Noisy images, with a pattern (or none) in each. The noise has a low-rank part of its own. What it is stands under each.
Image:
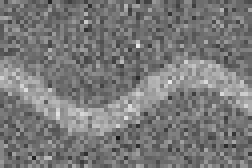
a wavy band
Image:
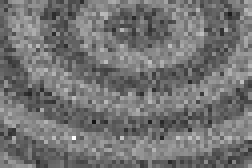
rings round one point
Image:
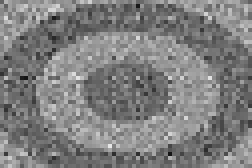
rings round one point
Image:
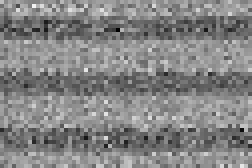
horizontal stripes
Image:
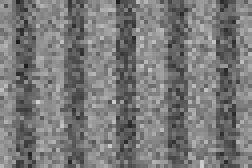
vertical stripes
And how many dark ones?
5
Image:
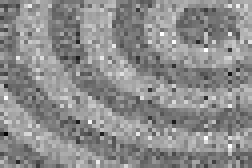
rings round one point
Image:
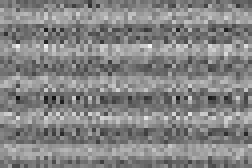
horizontal stripes
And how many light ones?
5
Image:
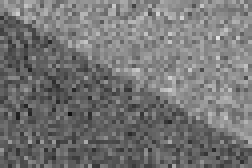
a sharp edge
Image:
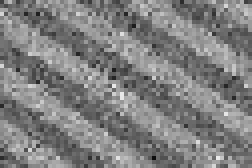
diagonal stripes
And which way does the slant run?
top left to bottom right
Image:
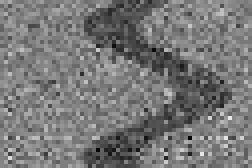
a wavy band
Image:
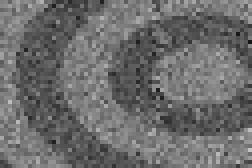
rings round one point
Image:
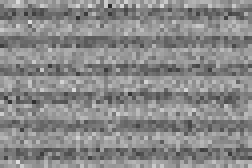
horizontal stripes
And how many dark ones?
6
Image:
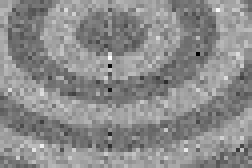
rings round one point
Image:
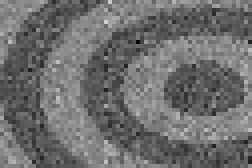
rings round one point
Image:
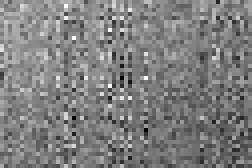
a smooth slope
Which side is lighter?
top left
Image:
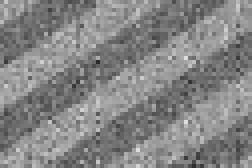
diagonal stripes
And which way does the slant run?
bottom left to top right
